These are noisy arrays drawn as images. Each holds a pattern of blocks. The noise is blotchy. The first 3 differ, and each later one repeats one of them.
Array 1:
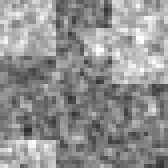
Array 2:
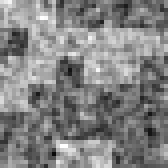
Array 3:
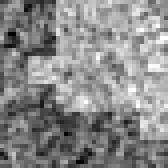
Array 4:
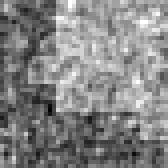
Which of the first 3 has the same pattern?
3
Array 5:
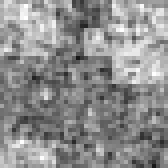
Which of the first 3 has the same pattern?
1
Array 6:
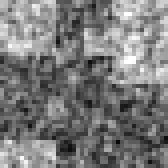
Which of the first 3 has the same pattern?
1
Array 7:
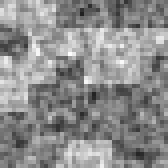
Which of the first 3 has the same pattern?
2
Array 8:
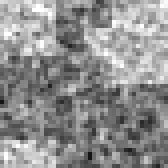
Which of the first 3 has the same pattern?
1
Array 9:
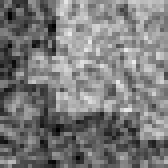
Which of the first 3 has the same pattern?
3
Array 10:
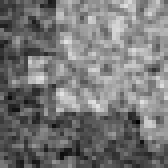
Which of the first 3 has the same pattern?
3
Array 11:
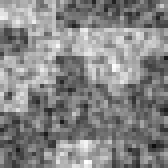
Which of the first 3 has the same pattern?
2
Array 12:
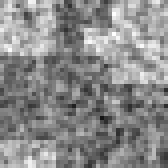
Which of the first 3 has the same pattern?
1
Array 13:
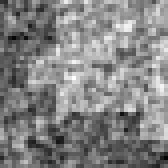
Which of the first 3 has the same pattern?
3
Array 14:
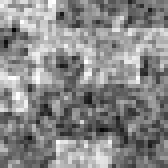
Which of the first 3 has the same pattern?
2
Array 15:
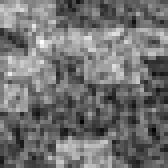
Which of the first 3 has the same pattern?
2
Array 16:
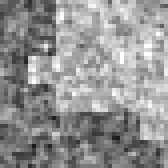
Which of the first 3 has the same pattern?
3
